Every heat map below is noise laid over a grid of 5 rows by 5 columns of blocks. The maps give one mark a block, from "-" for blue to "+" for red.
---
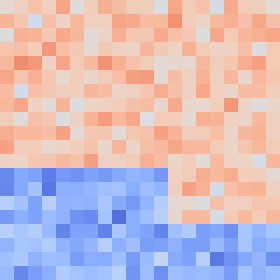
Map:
+ + + + +
+ + + + +
+ + + + +
- - - + +
- - - - -
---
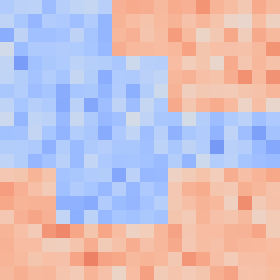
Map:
- - + + +
- - - + +
- - - - -
+ - - + +
+ + + + +
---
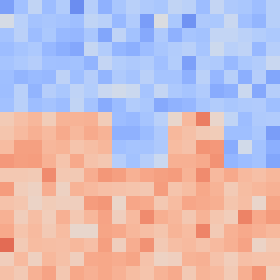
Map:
- - - - -
- - - - -
+ + - + -
+ + + + +
+ + + + +
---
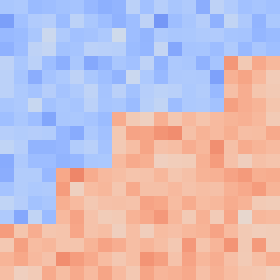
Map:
- - - - -
- - - - +
- - + + +
- + + + +
+ + + + +
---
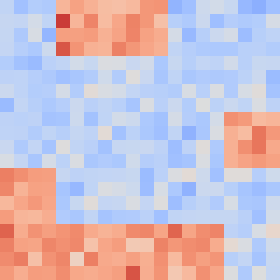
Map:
- + + - -
- - - - -
- - - - +
+ - - - -
+ + + + -
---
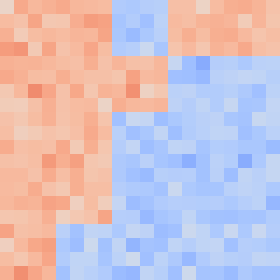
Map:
+ + - + +
+ + + - -
+ + - - -
+ + - - -
+ - - - -
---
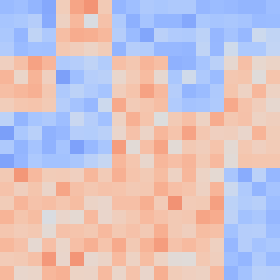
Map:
- + - - -
+ - + - +
- - + + +
+ + + + -
+ + + + -
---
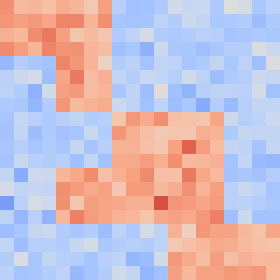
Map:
+ + - - -
- + - - -
- - + + -
- + + + -
- - - + +
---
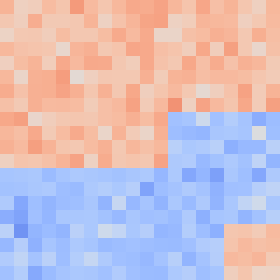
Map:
+ + + + +
+ + + + +
+ + + - -
- - - - -
- - - - +
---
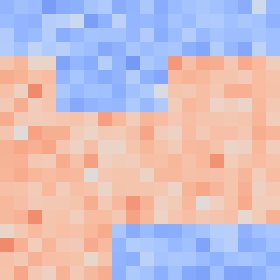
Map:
- - - - -
+ - - + +
+ + + + +
+ + + + +
+ + - - -
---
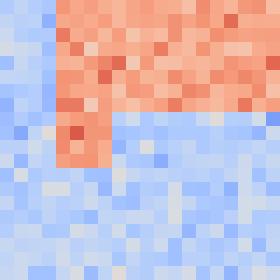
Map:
- + + + +
- + + + +
- + - - -
- - - - -
- - - - -
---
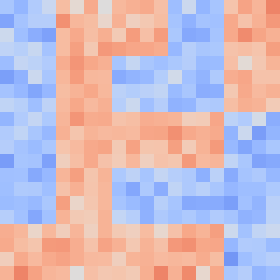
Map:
- + + - +
- + - - +
- + + + -
- + - - -
+ + + + -
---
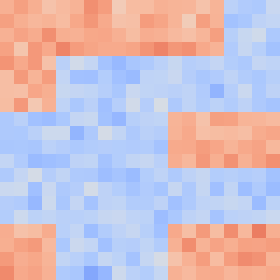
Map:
+ + + + -
+ - - - -
- - - + +
- - - - -
+ - - + +
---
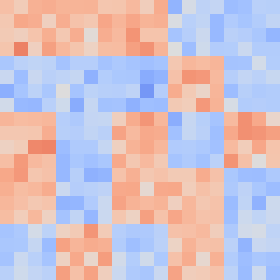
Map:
+ + + - -
- - - + -
+ - + - +
+ - + + -
- + - + -
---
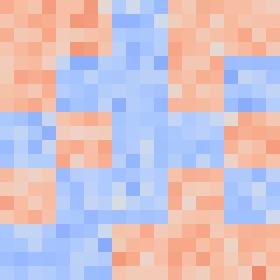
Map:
+ + - + +
+ - - + -
- + - - +
+ - - + -
- - + + +
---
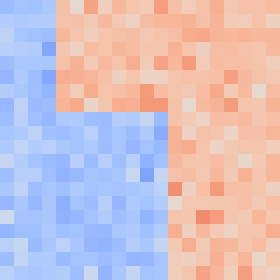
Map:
- + + + +
- + + + +
- - - + +
- - - + +
- - - + +
